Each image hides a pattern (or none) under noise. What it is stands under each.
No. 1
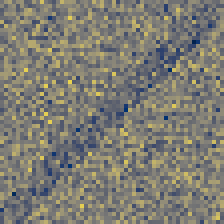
a diagonal band
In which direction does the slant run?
bottom left to top right
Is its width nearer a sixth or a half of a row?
a sixth
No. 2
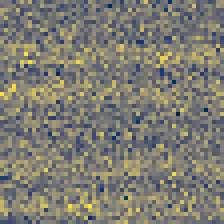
bands of rows
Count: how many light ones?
4
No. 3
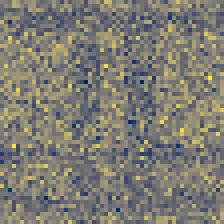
bands of rows crossing bands of columns
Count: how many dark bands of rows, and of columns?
3 and 2
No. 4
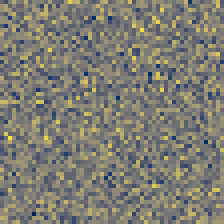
only noise
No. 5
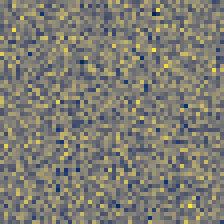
only noise
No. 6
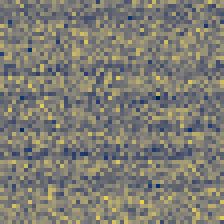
bands of rows
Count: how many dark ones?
6
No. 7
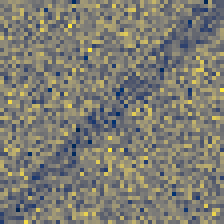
a diagonal band
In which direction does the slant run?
bottom left to top right
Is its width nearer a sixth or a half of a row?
a sixth
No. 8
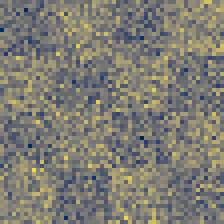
a checkerboard
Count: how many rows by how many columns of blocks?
4 by 4
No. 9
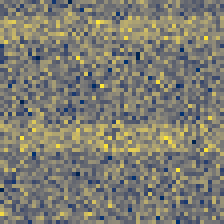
bands of rows
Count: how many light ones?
2
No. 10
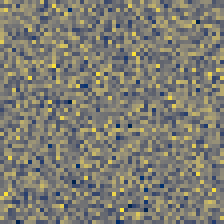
only noise
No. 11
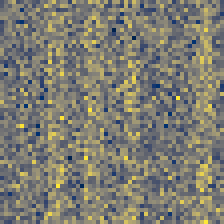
bands of columns
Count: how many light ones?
4
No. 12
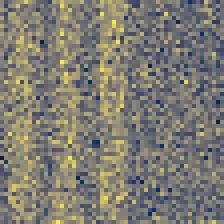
bands of columns
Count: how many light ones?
3
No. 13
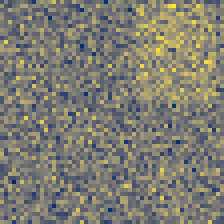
one block
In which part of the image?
top right
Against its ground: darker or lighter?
lighter
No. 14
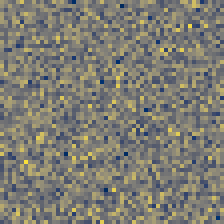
only noise
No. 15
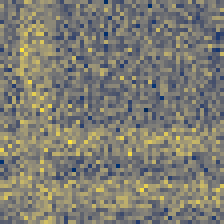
bands of rows crossing bands of columns
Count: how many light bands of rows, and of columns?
2 and 1
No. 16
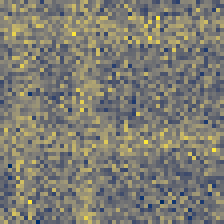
bands of rows crossing bands of columns
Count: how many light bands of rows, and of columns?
2 and 2
